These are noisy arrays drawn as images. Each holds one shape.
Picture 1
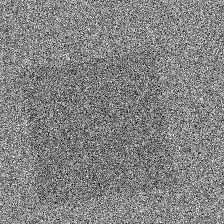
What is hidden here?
dark square
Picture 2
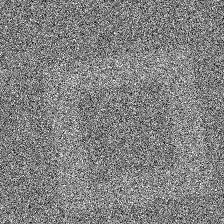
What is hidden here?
light square frame
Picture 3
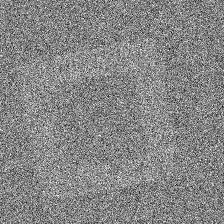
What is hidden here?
light square frame
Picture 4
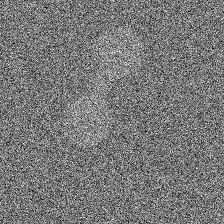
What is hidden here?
light dumbbell
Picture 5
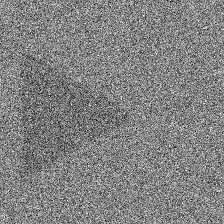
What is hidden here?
dark triangle
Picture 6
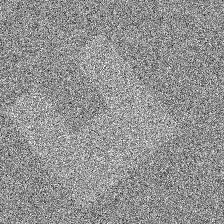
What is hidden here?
light square with a notch
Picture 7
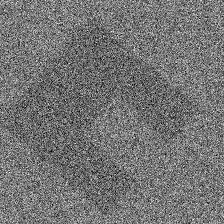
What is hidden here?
dark square with a notch
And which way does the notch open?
down and right
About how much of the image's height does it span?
nearly all
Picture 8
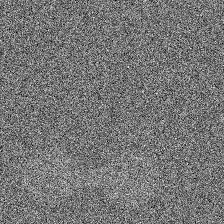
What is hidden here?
light dumbbell
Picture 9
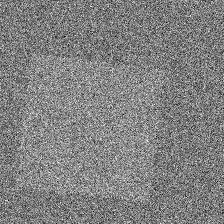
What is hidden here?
light square
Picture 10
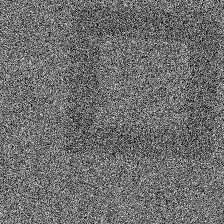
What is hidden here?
dark square frame
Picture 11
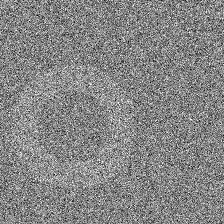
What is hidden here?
light ring
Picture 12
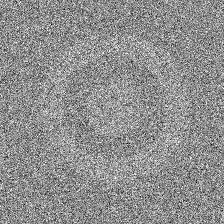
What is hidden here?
light bullseye
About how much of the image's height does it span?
two thirds
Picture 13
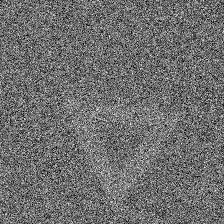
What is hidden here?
light triangle frame
